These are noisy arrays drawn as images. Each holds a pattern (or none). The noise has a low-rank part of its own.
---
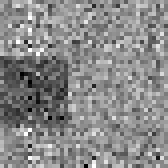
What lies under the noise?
one block
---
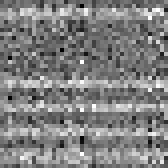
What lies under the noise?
bands of rows
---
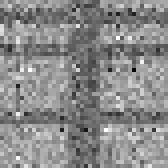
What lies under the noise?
bands of rows crossing bands of columns
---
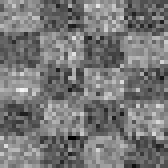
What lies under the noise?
a checkerboard
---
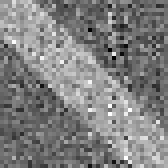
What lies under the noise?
a diagonal band
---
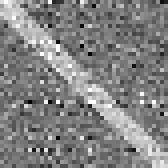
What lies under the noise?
a diagonal band
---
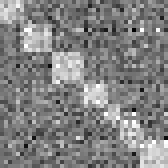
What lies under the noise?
blocks along the diagonal
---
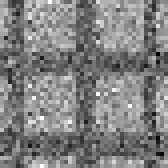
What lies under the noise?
bands of rows crossing bands of columns
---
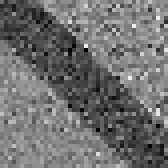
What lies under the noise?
a diagonal band
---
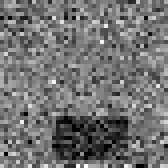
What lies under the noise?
one block
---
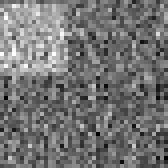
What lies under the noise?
one block
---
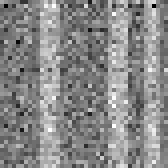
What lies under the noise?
bands of columns
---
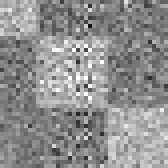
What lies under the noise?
blocks along the diagonal
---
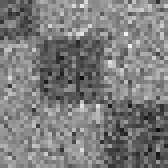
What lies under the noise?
blocks along the diagonal
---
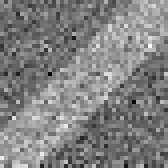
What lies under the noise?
a diagonal band
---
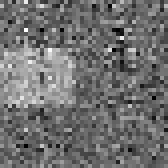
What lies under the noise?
one block
